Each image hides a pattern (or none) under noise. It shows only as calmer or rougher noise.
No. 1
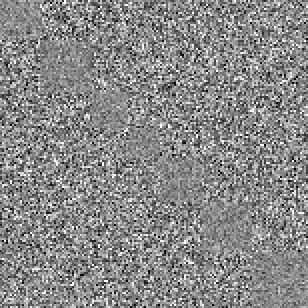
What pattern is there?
blocks along the diagonal
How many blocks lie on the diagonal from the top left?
7
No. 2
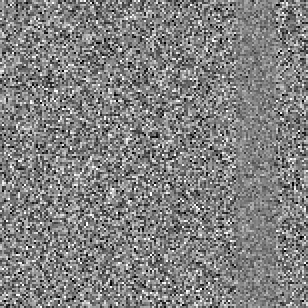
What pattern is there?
one band of columns
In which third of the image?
right
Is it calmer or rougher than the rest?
calmer
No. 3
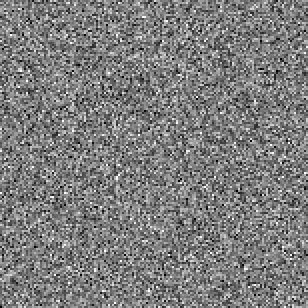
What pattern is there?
only noise
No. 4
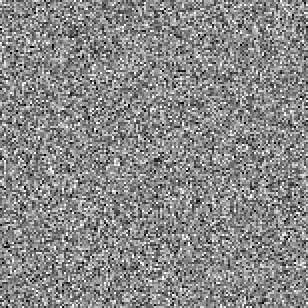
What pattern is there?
only noise
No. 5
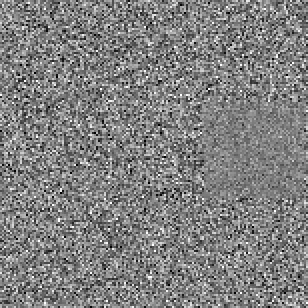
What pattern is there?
one block
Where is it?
middle right
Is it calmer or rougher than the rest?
calmer
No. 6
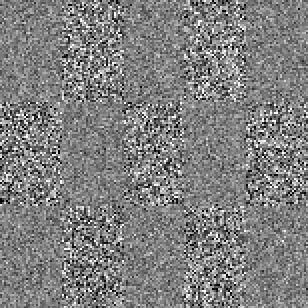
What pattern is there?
a checkerboard
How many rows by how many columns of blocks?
3 by 5
